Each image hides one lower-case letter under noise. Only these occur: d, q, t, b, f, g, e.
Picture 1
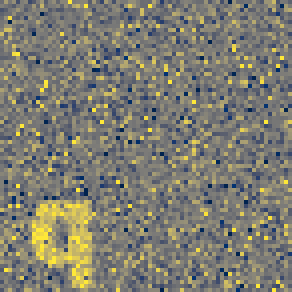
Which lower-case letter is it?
q
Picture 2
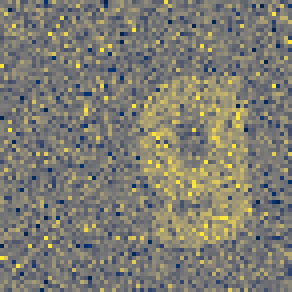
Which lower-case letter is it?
g
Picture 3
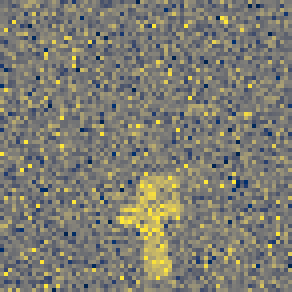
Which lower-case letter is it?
f
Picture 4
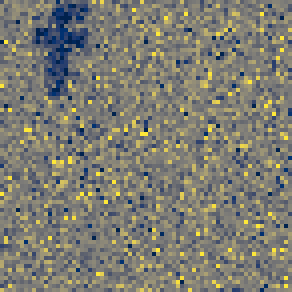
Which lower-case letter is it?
f
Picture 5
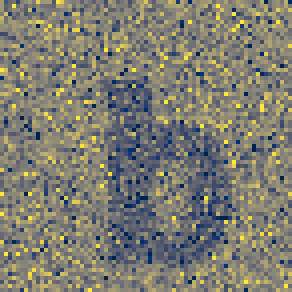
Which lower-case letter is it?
b
